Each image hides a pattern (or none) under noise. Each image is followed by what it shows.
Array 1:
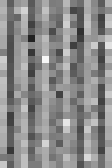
vertical stripes
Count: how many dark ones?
5
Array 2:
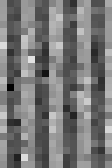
vertical stripes
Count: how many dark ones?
4
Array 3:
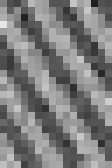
diagonal stripes
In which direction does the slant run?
top left to bottom right
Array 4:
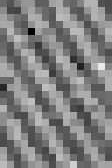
diagonal stripes
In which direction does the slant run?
top left to bottom right
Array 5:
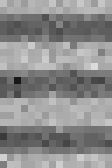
horizontal stripes
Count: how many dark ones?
3
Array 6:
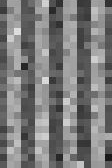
vertical stripes
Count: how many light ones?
4
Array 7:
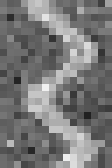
a wavy band
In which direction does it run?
top to bottom
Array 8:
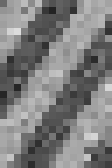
diagonal stripes
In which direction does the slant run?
bottom left to top right
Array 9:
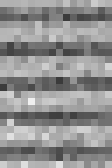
horizontal stripes
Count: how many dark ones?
5
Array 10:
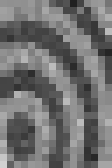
rings round one point
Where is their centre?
bottom left
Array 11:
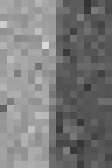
a sharp edge
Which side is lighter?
left
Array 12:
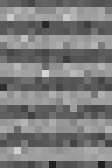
horizontal stripes
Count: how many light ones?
6
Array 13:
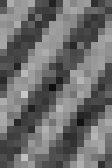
diagonal stripes
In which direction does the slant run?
bottom left to top right
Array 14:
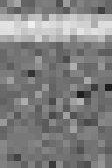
one horizontal stripe
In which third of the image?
top
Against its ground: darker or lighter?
lighter
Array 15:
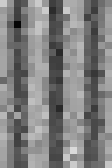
vertical stripes
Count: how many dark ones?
3
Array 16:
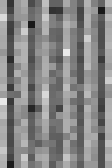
vertical stripes
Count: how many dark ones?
5
